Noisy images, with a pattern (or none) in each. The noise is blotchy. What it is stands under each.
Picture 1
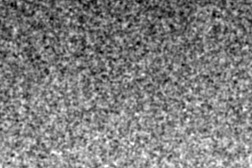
a smooth slope
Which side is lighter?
bottom
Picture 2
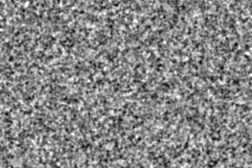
only noise
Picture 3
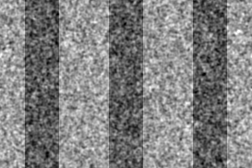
vertical stripes
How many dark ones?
3
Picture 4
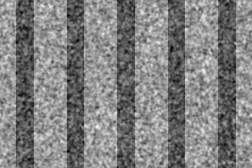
vertical stripes
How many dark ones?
5
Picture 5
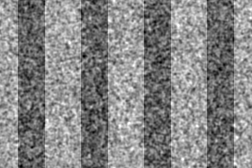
vertical stripes
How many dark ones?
4
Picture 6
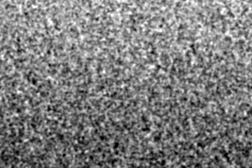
a smooth slope
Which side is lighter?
top
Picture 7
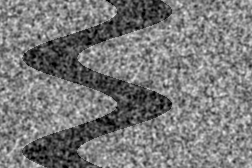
a wavy band
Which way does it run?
top to bottom
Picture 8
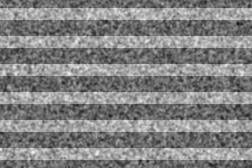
horizontal stripes
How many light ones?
6
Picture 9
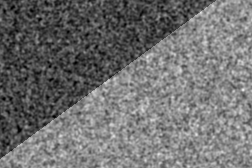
a sharp edge
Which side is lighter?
bottom right
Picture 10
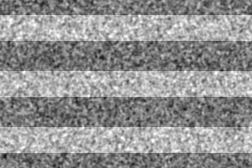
horizontal stripes
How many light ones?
3
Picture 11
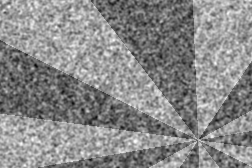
spokes from one point
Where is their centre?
bottom right
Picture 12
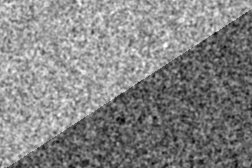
a sharp edge
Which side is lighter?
top left
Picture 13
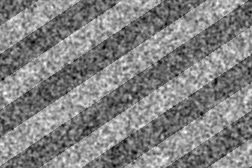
diagonal stripes
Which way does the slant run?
bottom left to top right
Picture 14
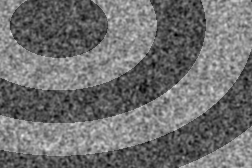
rings round one point
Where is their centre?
top left
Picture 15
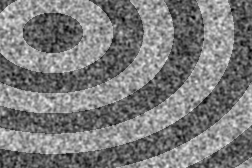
rings round one point
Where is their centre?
top left
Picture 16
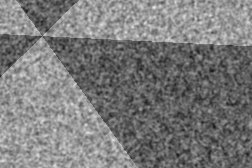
spokes from one point
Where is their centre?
top left
